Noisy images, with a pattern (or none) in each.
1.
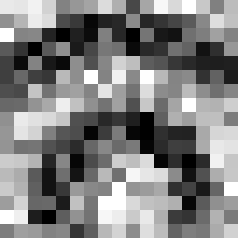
rings round one point
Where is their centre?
bottom middle
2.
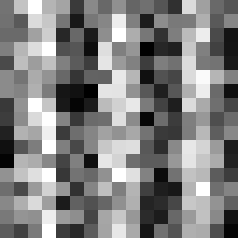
vertical stripes
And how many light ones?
3
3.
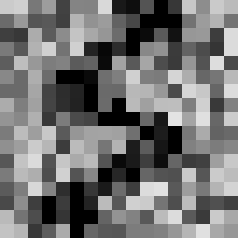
a wavy band
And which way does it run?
top to bottom
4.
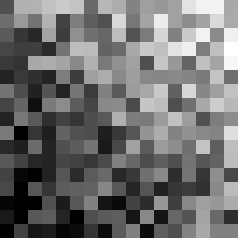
a smooth slope
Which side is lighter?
top right
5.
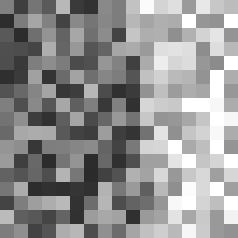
a sharp edge
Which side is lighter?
right
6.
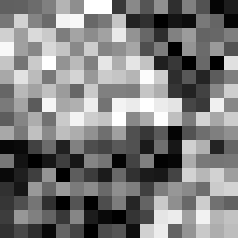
spokes from one point
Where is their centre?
middle right
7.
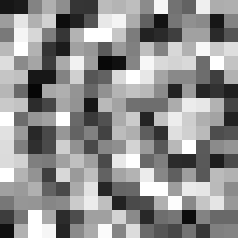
rings round one point
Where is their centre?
middle right
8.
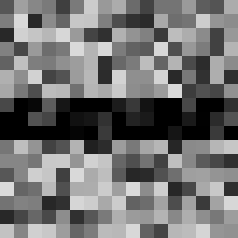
one horizontal stripe
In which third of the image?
middle
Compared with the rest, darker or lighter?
darker
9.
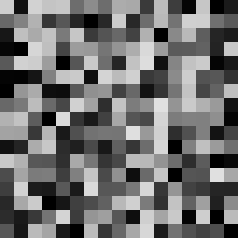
only noise
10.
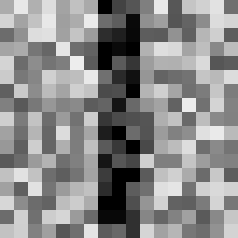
one vertical stripe
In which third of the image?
middle
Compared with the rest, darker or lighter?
darker
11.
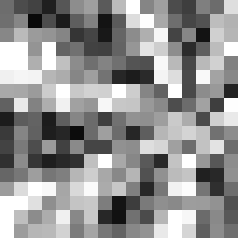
spokes from one point
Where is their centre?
middle right
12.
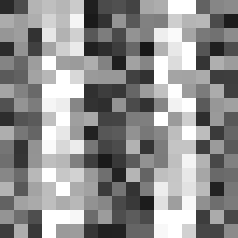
vertical stripes
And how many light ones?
2
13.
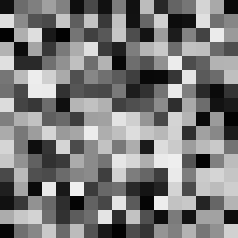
only noise
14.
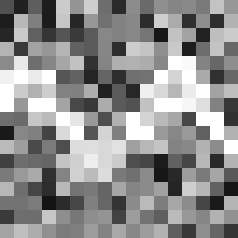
a wavy band
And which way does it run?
left to right
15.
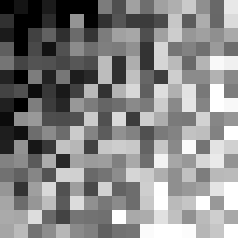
a smooth slope
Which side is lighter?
bottom right
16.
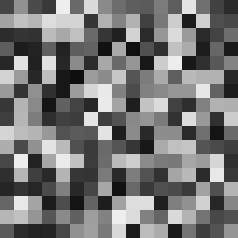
only noise
